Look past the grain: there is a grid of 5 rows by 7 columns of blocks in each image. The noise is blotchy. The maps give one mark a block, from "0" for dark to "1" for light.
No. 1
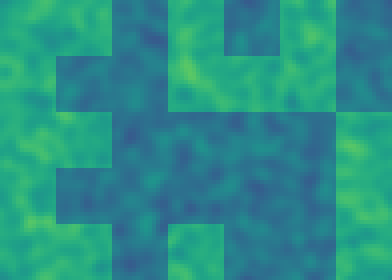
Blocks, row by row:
1 1 0 1 0 1 0
1 0 0 1 1 1 0
1 1 0 0 0 0 1
1 0 0 0 0 0 1
1 1 0 1 0 0 1
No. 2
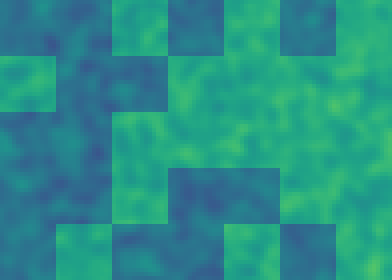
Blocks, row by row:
0 0 1 0 1 0 1
1 0 0 1 1 1 1
0 0 1 1 1 1 1
0 0 1 0 0 1 1
0 1 0 0 1 0 1
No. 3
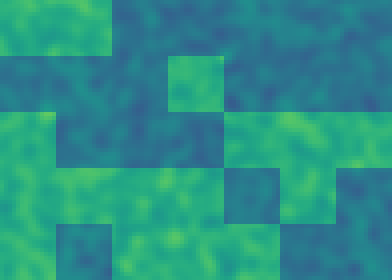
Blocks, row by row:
1 1 0 0 0 0 0
0 0 0 1 0 0 0
1 0 0 0 1 1 1
1 1 1 1 0 1 0
1 0 1 1 1 0 0
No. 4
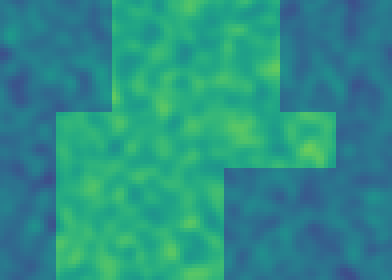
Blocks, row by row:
0 0 1 1 1 0 0
0 0 1 1 1 0 0
0 1 1 1 1 1 0
0 1 1 1 0 0 0
0 1 1 1 0 0 0
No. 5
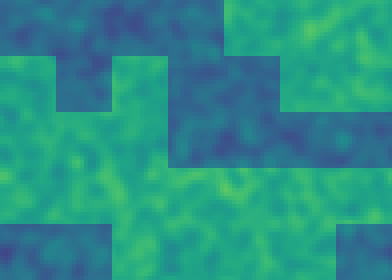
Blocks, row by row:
0 0 0 0 1 1 1
1 0 1 0 0 1 1
1 1 1 0 0 0 0
1 1 1 1 1 1 1
0 0 1 1 1 1 0
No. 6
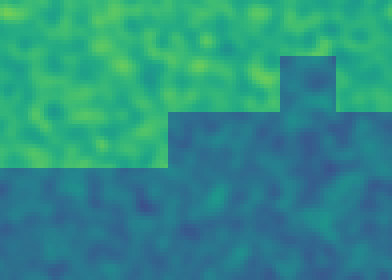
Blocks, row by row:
1 1 1 1 1 1 1
1 1 1 1 1 0 1
1 1 1 0 0 0 0
0 0 0 0 0 0 0
0 0 0 0 0 0 0
